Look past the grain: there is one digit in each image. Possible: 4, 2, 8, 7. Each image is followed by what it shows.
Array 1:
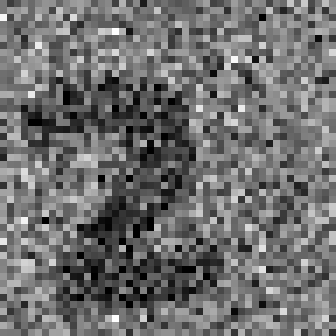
2
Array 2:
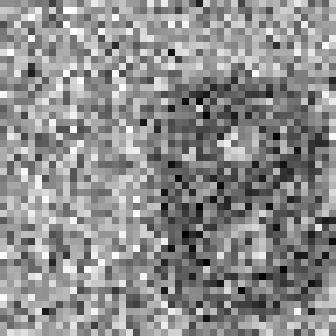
8
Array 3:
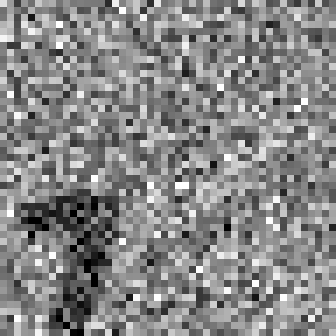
7
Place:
bottom left
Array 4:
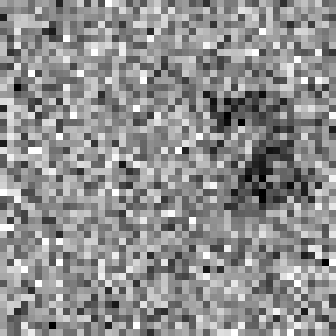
2
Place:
middle right
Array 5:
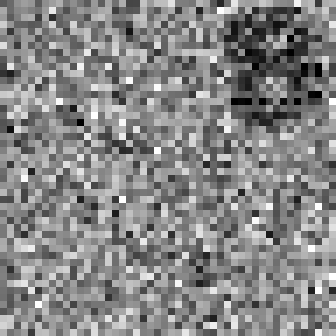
8
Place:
top right
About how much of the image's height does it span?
a third
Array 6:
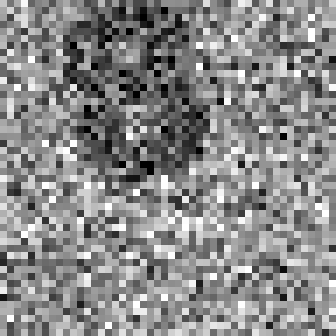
8
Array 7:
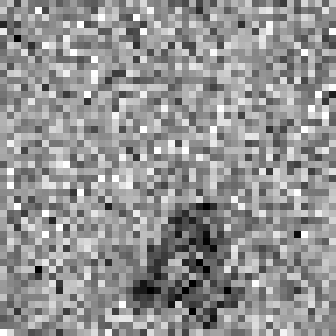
4
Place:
bottom middle
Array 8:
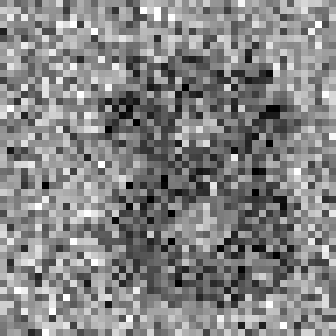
8
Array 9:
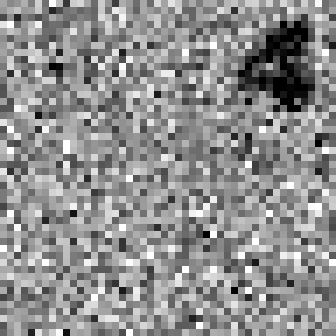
4
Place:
top right
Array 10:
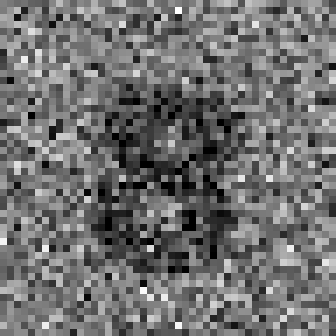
8
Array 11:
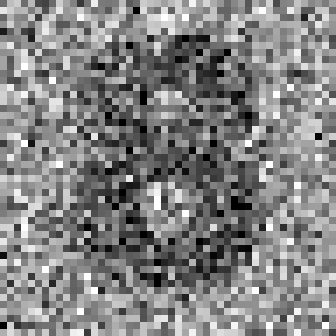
8
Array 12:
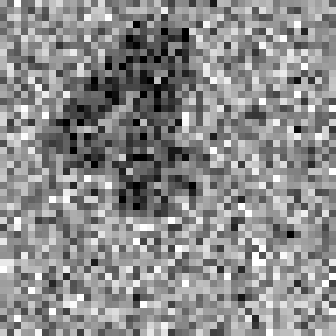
4
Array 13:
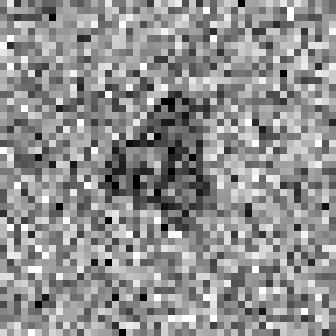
4
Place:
centre
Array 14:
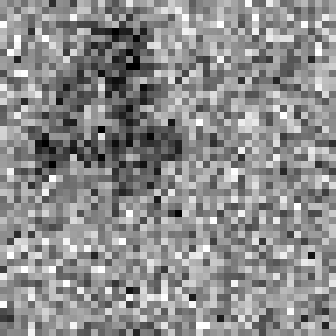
4
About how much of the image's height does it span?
half
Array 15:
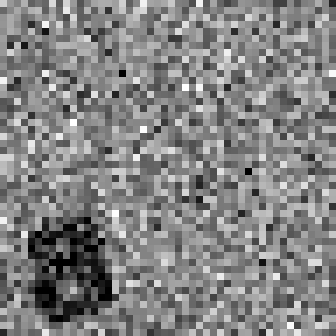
8
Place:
bottom left
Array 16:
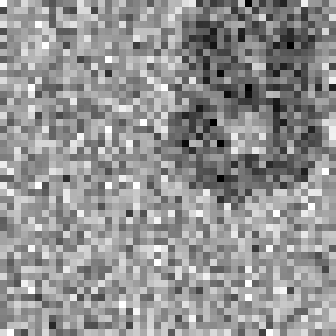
8
